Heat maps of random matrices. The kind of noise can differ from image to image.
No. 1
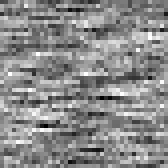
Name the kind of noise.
streaked along the rows
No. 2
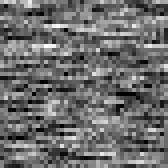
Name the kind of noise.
streaked along the rows
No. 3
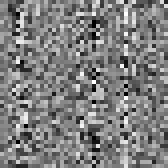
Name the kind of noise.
columns of uneven size
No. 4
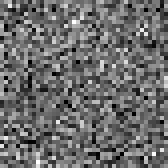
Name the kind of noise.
independent entries
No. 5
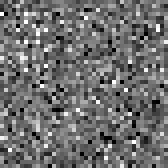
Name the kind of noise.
heavy tails
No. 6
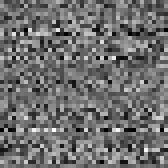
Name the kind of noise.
rows of uneven size
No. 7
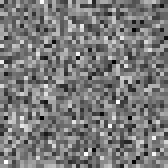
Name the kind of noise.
independent entries
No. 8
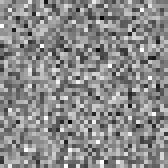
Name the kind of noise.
independent entries
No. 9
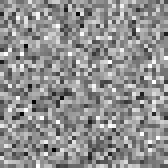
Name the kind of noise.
independent entries
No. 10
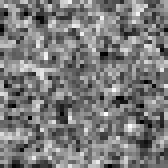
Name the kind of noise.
blotchy
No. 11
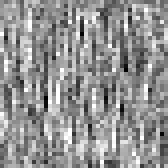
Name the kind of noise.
streaked along the columns
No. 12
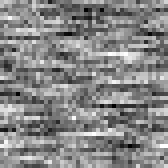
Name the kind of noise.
streaked along the rows
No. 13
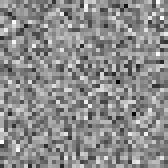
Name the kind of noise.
independent entries
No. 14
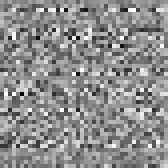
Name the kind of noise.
rows of uneven size
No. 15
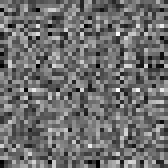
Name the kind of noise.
low rank plus noise
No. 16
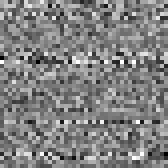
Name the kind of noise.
rows of uneven size
